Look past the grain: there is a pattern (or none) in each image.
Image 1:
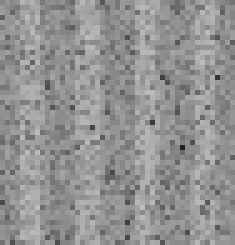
vertical stripes
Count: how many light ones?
4
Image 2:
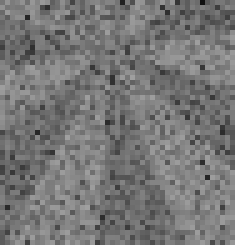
spokes from one point
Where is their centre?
top middle
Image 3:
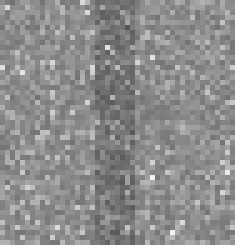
one vertical stripe
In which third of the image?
middle
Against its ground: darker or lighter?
darker
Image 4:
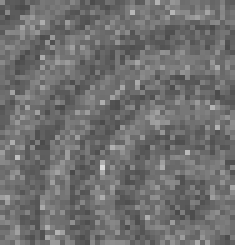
rings round one point
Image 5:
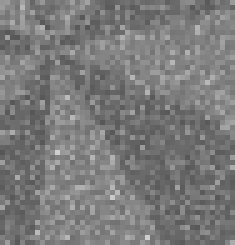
spokes from one point
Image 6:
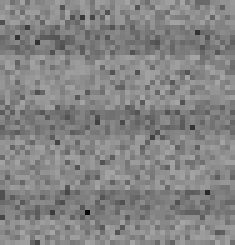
horizontal stripes
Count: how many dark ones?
3
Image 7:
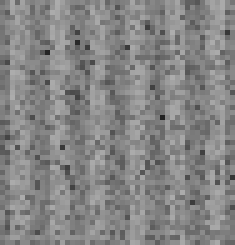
vertical stripes
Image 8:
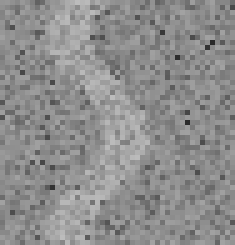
a wavy band
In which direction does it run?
top to bottom
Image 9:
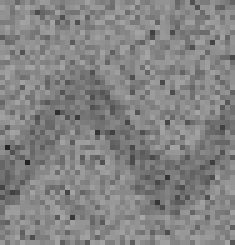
a wavy band
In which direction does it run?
left to right
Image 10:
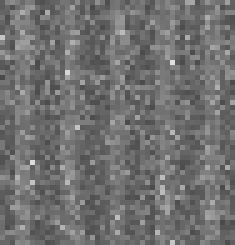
vertical stripes
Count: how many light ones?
5
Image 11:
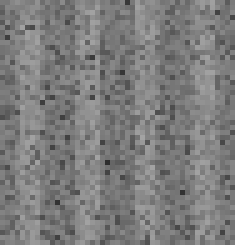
vertical stripes
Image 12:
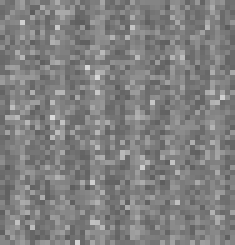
vertical stripes
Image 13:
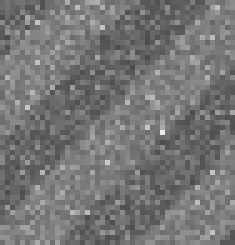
diagonal stripes
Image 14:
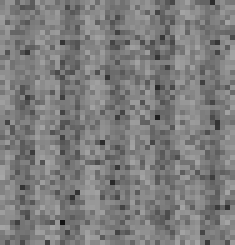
vertical stripes
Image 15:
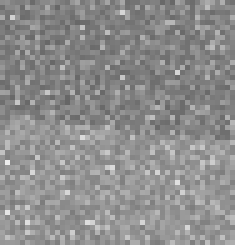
a sharp edge
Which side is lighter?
bottom
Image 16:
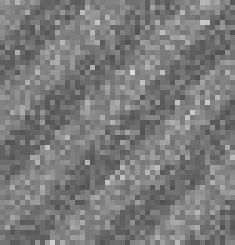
diagonal stripes
